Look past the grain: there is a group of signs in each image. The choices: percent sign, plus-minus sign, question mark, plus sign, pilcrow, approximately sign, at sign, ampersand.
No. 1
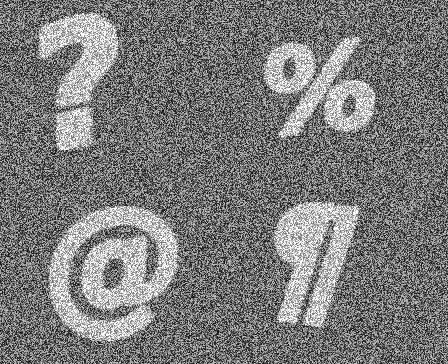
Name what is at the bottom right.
pilcrow
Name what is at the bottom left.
at sign
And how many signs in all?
4
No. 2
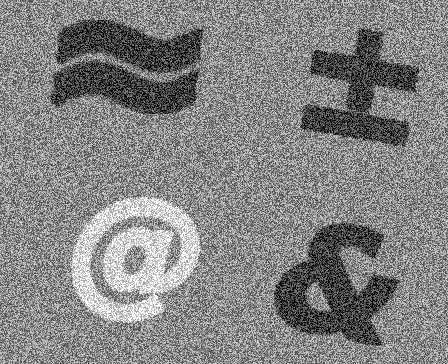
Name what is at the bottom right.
ampersand
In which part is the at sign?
bottom left
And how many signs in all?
4
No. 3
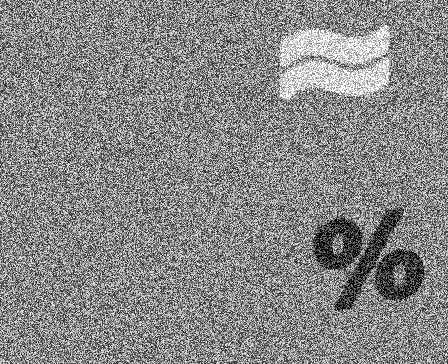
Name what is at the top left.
nothing
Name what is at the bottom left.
nothing
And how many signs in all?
2
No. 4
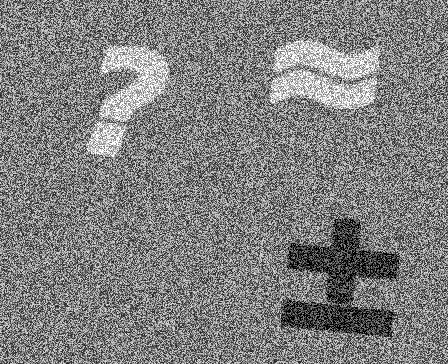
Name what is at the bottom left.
nothing
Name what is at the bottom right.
plus-minus sign
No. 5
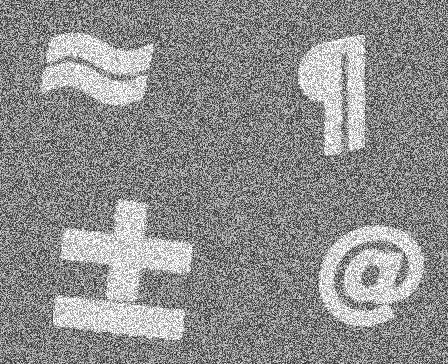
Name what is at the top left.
approximately sign
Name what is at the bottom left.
plus-minus sign
